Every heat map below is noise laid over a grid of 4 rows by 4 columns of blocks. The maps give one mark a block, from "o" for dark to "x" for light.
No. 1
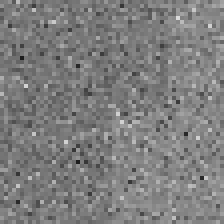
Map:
o o o x
o o o x
o o x x
o o x x
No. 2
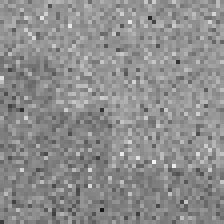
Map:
x x x x
o x x x
o o x x
o o o o
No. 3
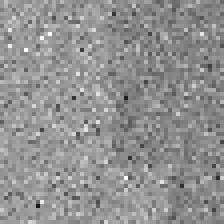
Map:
x x o o
x x o o
x x o o
x x x o
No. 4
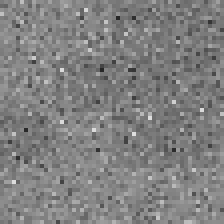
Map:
x x o o
x o o o
o x o o
x x x x
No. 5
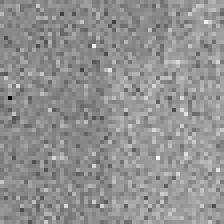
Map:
o o o x
o o x x
o o x x
o o x x
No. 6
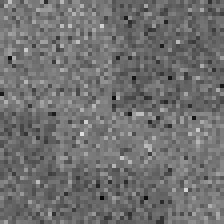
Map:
x x o o
x x o o
o x x x
o o o x
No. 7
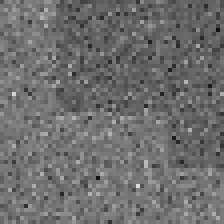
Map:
x o o o
x o o o
x x x o
x x x x
